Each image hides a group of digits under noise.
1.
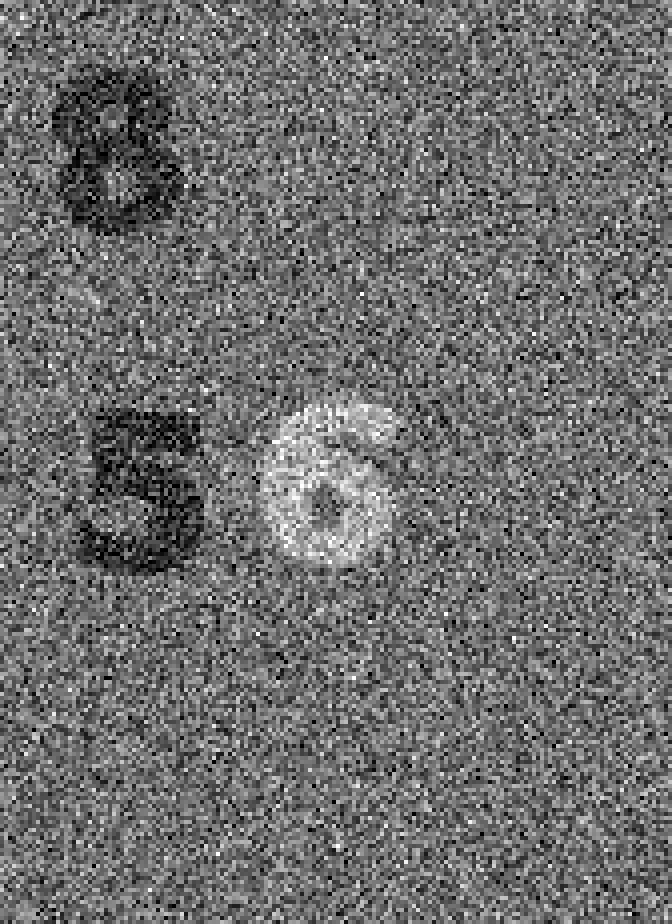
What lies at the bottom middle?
nothing
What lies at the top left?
8
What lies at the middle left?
5
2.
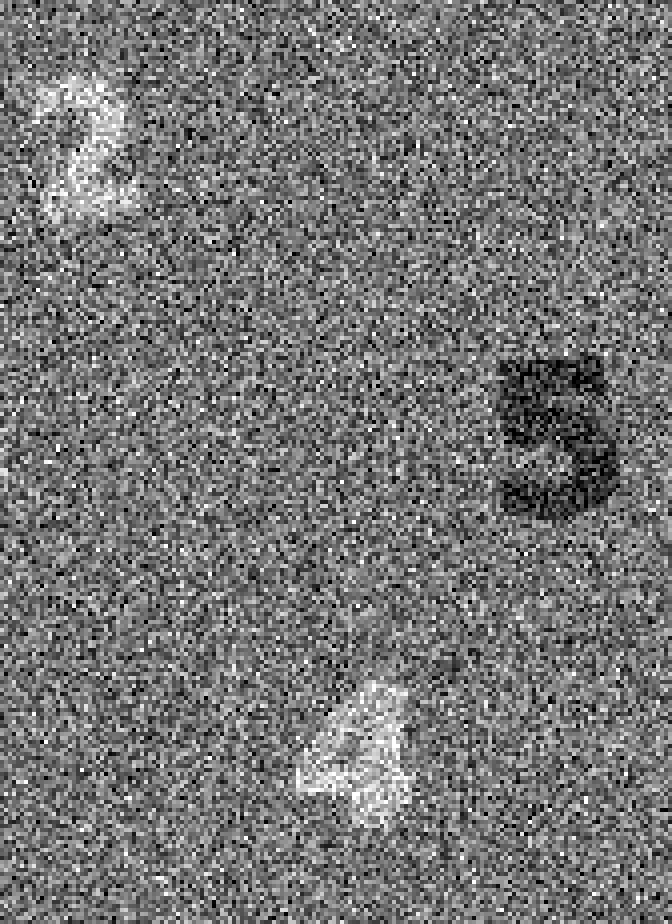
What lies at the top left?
2
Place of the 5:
middle right
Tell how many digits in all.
3
